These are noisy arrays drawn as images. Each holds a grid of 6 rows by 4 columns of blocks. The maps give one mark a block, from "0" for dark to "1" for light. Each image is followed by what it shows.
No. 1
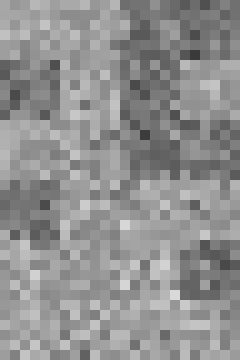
1100
0101
1100
0111
1110
1111
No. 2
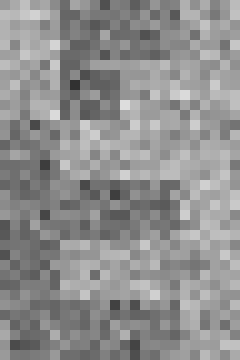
1001
1011
0111
0001
0111
0001
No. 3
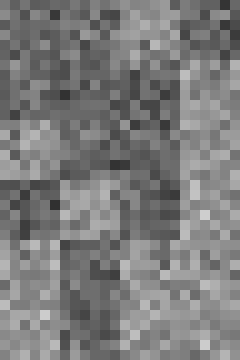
0010
0001
1001
0101
1011
1011
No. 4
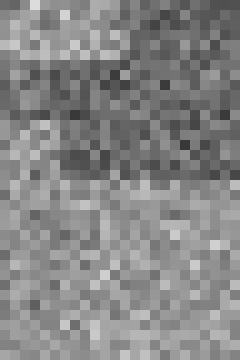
1100
0000
1000
1111
1111
1111
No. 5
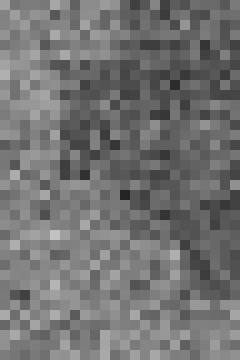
1100
1000
1000
1100
1110
1111
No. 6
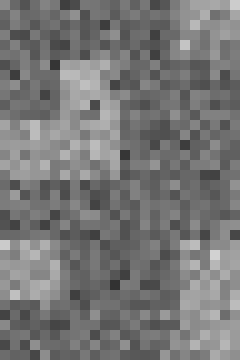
0001
0100
1100
0000
1001
0001
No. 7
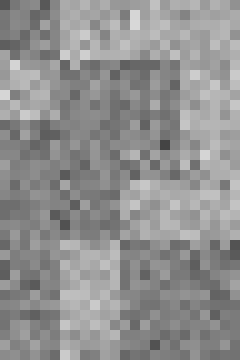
0111
1001
0001
0011
0100
0100
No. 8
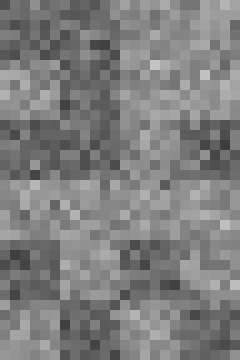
0011
1011
0010
1111
0101
1010
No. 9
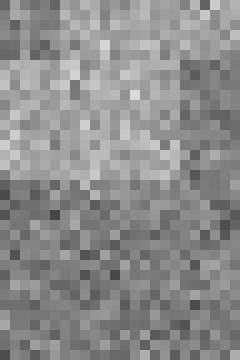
0111
1110
1110
0000
0000
0000
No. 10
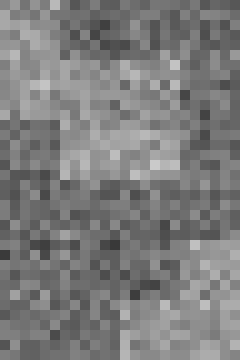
1000
1110
0110
0000
0001
0011
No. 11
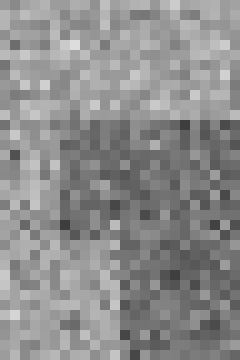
1111
1111
1000
1000
1100
1100
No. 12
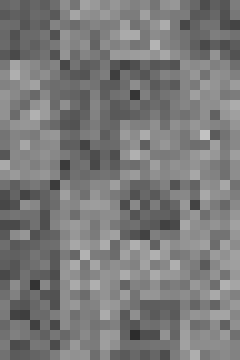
0110
1001
1011
0101
0111
0101
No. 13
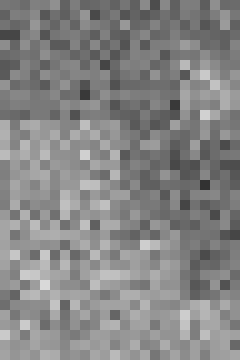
0000
0001
1100
1100
1110
1111
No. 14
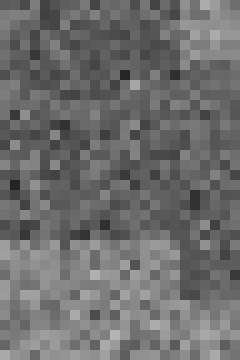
0001
0000
0000
0000
1110
1111
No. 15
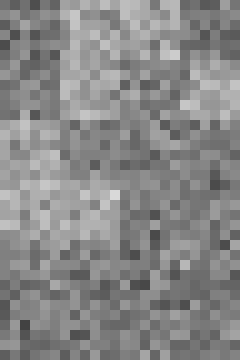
0110
0101
1000
1100
0000
0000
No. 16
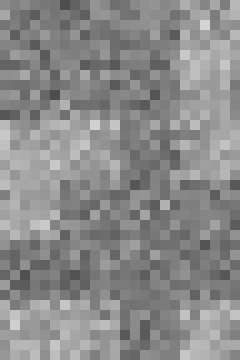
0001
0001
1101
1000
0000
1101
